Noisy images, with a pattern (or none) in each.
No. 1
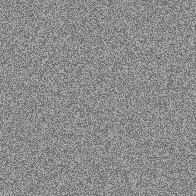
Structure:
only noise
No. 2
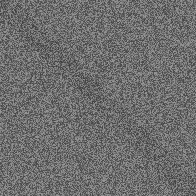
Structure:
a diagonal band
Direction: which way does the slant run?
top left to bottom right
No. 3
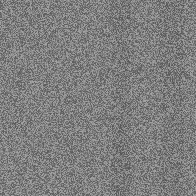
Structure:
bands of columns
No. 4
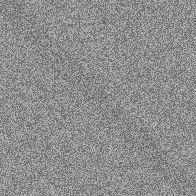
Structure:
a diagonal band
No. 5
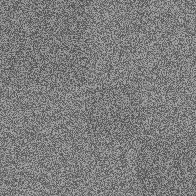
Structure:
blocks along the diagonal
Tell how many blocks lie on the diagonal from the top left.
3
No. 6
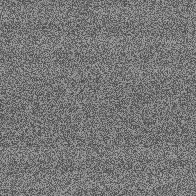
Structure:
bands of rows
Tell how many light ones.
5
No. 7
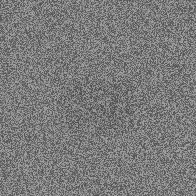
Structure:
one block
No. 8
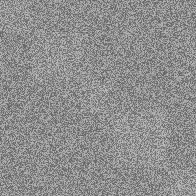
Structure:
blocks along the diagonal
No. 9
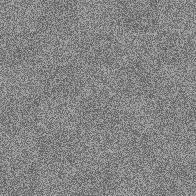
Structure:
a checkerboard
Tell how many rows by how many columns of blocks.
6 by 5
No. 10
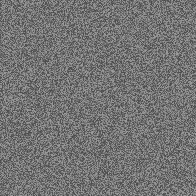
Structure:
only noise
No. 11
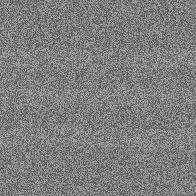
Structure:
bands of rows
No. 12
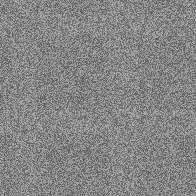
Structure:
bands of rows crossing bands of columns
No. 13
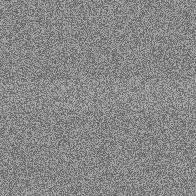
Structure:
one band of rows
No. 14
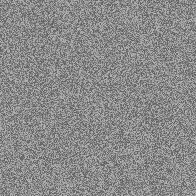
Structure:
only noise
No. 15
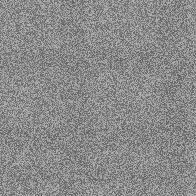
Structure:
bands of rows crossing bands of columns
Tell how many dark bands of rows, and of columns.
3 and 2
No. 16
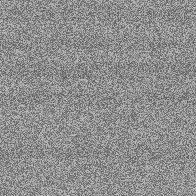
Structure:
bands of rows
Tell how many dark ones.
5
